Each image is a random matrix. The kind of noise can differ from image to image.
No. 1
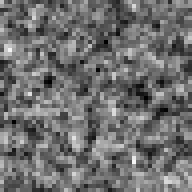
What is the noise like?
blotchy
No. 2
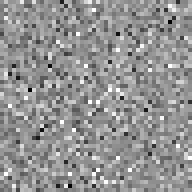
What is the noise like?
heavy tails
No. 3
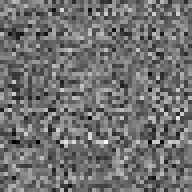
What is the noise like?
low rank plus noise
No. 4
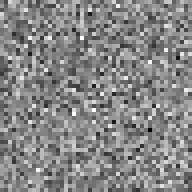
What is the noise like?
independent entries
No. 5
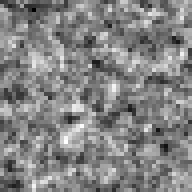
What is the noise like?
blotchy
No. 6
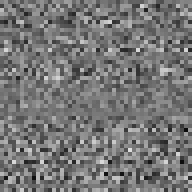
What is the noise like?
rows of uneven size
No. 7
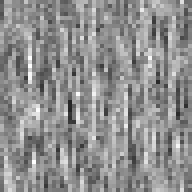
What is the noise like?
streaked along the columns
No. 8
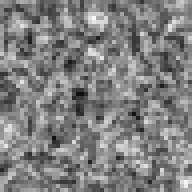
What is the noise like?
blotchy
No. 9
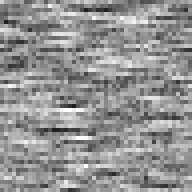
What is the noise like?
streaked along the rows
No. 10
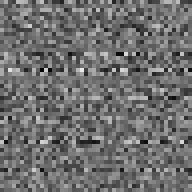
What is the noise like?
rows of uneven size
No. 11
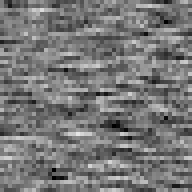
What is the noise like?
streaked along the rows
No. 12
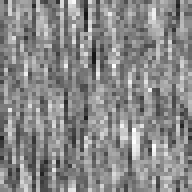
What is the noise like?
streaked along the columns
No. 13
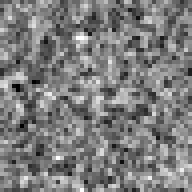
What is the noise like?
blotchy
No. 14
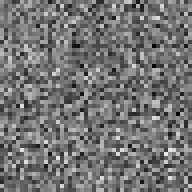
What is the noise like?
low rank plus noise
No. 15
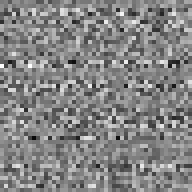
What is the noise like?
rows of uneven size
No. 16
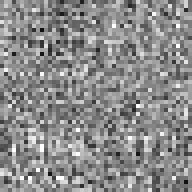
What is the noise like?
low rank plus noise
